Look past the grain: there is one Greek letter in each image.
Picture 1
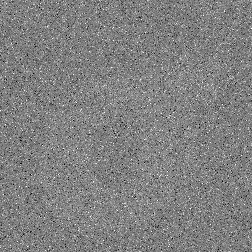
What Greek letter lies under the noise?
sigma
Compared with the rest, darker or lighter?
lighter
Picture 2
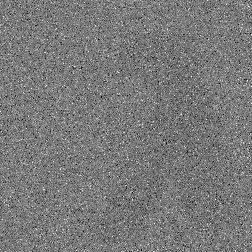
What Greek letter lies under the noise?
lambda
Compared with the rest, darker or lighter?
darker
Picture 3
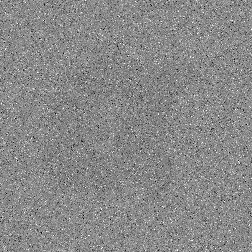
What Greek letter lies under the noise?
alpha
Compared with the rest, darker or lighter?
darker
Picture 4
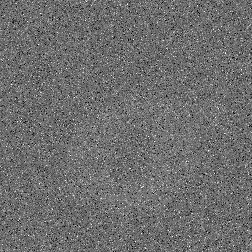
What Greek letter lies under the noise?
sigma
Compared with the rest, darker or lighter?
lighter
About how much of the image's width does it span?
two thirds
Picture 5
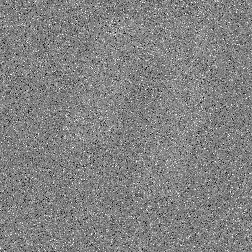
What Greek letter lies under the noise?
eta
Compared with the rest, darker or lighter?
lighter
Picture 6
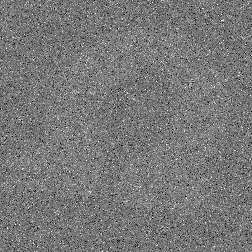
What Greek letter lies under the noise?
omega
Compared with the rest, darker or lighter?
lighter
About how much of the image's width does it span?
nearly all
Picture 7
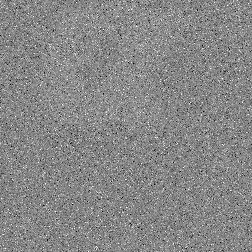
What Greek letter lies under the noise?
alpha
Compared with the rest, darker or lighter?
lighter
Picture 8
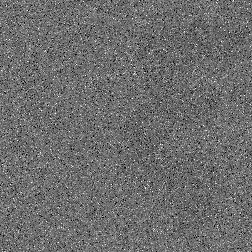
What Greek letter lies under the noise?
xi
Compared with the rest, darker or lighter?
darker
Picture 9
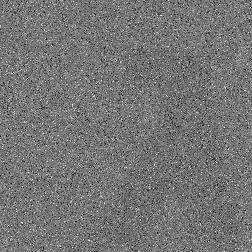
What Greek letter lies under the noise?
lambda
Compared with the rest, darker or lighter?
darker
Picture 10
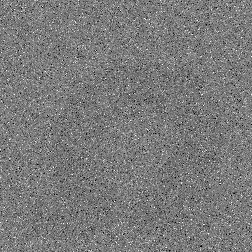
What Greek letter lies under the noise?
omega
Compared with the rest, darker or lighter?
darker
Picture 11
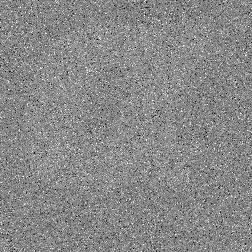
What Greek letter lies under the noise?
alpha
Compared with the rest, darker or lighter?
lighter
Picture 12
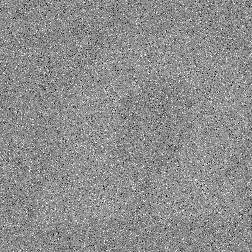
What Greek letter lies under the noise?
omega
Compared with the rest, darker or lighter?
lighter
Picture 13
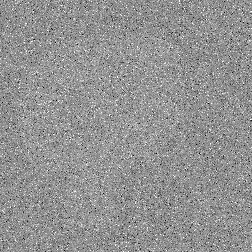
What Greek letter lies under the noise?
phi
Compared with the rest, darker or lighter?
lighter
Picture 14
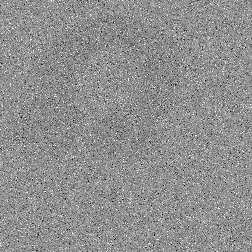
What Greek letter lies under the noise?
omega
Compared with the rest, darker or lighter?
darker
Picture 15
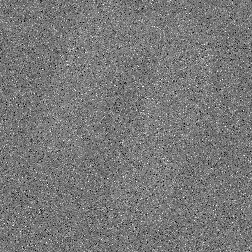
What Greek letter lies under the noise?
eta
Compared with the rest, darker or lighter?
lighter
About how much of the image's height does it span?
nearly all
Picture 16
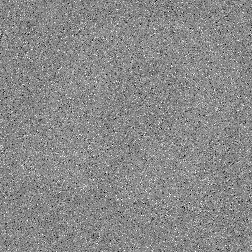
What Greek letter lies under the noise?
omega
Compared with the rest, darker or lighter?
lighter
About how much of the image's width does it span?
nearly all
